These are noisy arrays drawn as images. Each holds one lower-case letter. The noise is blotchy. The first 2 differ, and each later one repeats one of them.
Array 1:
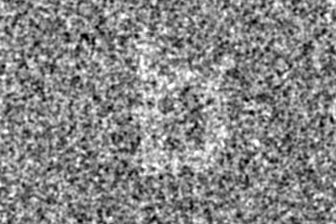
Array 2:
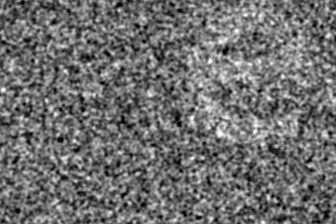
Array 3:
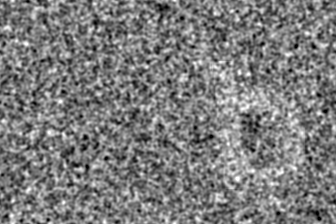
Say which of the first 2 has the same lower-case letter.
1
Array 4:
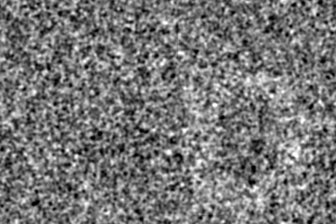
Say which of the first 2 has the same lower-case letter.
1
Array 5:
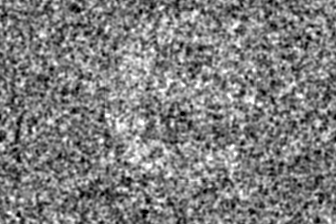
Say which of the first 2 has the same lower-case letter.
2
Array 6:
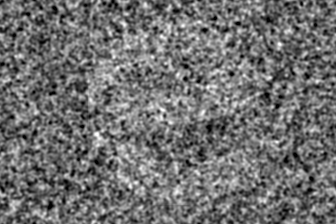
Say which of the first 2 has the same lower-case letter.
2
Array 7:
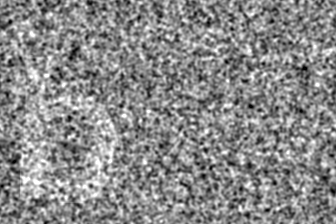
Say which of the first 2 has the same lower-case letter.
1
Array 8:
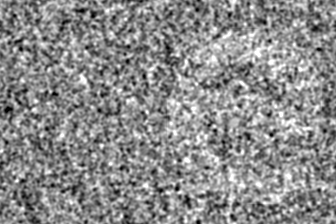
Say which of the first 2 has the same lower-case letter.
2
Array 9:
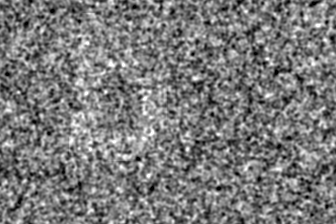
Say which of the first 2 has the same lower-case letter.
1
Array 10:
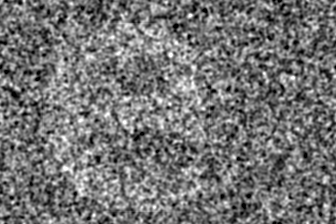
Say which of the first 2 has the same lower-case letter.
2
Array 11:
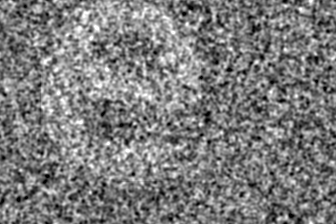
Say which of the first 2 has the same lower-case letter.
2
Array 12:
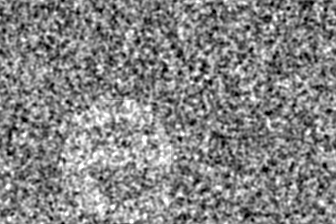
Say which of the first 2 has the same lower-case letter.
2
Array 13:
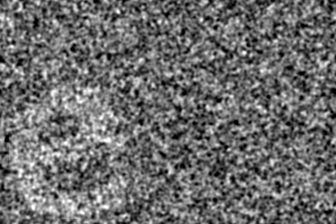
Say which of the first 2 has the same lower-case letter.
2
